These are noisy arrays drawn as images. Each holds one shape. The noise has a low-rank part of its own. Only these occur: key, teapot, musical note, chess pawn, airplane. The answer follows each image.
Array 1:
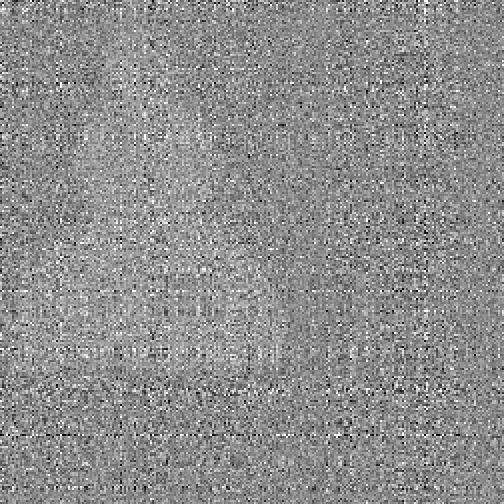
chess pawn
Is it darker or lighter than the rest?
lighter
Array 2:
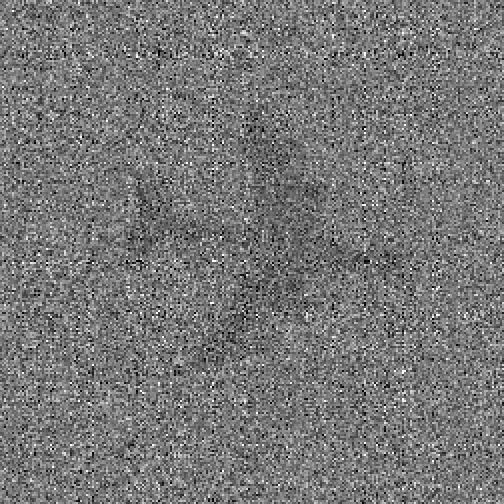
airplane
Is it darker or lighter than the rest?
darker
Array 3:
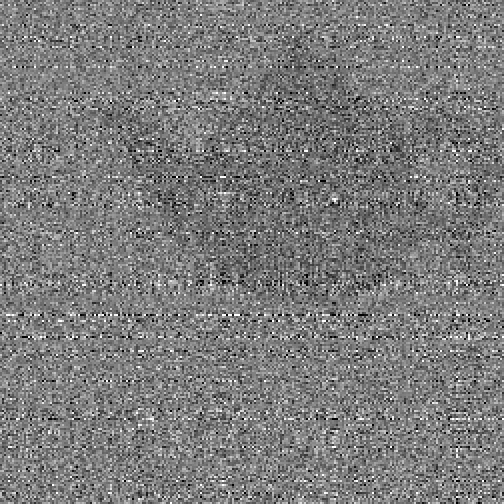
teapot
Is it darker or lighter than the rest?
darker
